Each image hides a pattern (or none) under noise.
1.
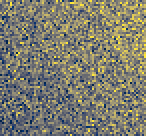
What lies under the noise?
a smooth slope
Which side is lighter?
top right
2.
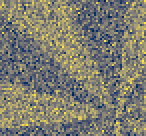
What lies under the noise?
spokes from one point
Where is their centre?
bottom right
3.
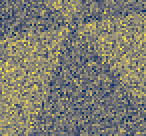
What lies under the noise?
spokes from one point
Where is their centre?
top middle
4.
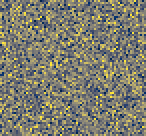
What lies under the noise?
only noise
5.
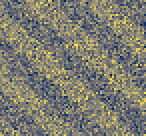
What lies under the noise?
diagonal stripes
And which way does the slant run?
top left to bottom right
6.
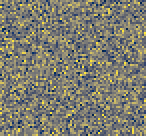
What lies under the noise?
only noise
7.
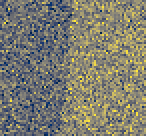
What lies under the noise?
a sharp edge
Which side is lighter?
right
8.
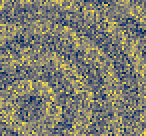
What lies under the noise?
rings round one point
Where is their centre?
bottom left
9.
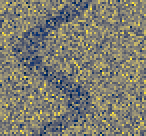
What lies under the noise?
a wavy band
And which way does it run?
top to bottom
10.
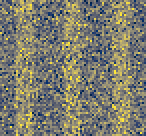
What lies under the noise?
vertical stripes
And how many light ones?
3
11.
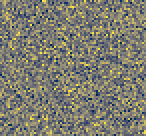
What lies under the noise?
only noise
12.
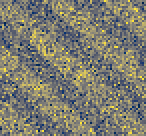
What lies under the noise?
diagonal stripes
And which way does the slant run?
top left to bottom right
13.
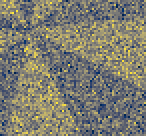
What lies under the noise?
spokes from one point
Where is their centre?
top left
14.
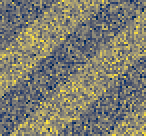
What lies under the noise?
diagonal stripes
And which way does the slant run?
bottom left to top right
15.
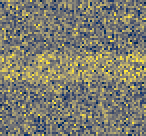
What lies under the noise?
one horizontal stripe
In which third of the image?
middle
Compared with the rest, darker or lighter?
lighter
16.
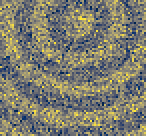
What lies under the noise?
rings round one point
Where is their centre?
top middle
